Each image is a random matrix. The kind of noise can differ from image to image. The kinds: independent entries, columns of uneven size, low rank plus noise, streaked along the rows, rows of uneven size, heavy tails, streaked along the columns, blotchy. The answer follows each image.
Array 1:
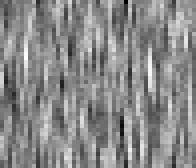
streaked along the columns
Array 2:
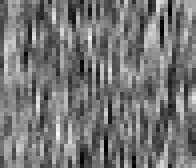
streaked along the columns
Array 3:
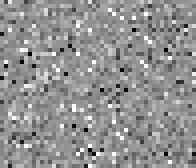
heavy tails
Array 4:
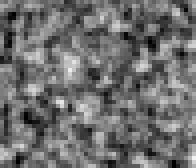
blotchy
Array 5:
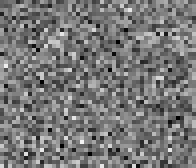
independent entries
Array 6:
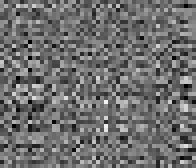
low rank plus noise
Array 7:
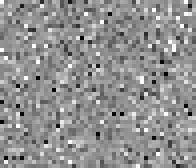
heavy tails
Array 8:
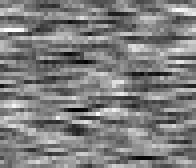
streaked along the rows
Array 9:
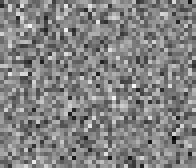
independent entries
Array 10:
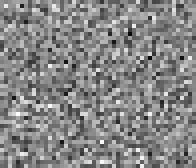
independent entries
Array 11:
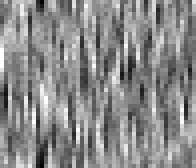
streaked along the columns
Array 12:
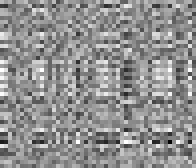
low rank plus noise
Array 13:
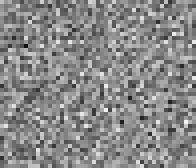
independent entries
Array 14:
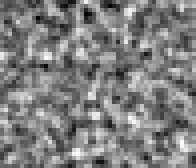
blotchy
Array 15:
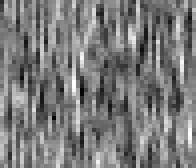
streaked along the columns
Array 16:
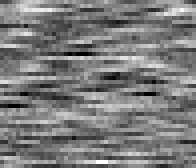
streaked along the rows
